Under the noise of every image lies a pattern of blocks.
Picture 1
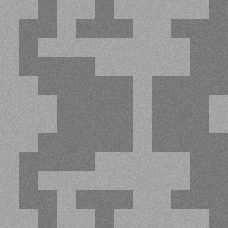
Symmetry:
top and bottom mirror each other
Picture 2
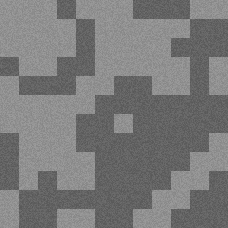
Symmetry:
mirrored about the diagonal from the top left
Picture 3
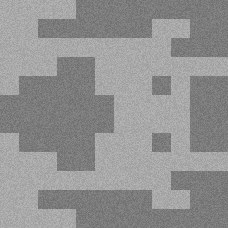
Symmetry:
top and bottom mirror each other
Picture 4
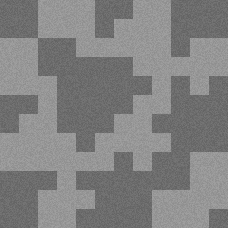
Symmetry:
mirrored about the diagonal from the top left
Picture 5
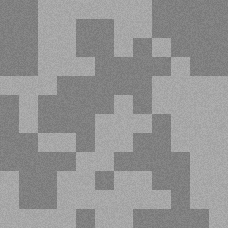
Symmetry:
no symmetry
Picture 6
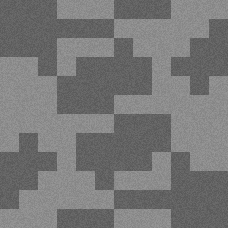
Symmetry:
the same after a half turn
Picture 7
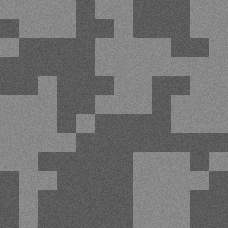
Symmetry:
no symmetry
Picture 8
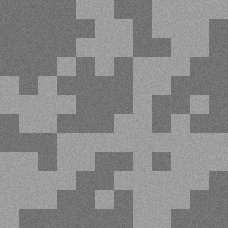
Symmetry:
mirrored about the diagonal from the top left
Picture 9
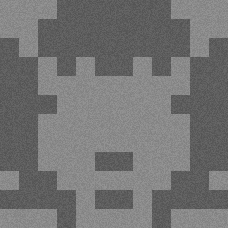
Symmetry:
left and right mirror each other
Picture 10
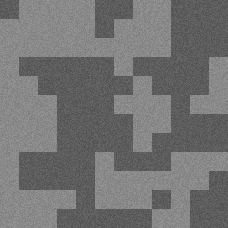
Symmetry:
no symmetry
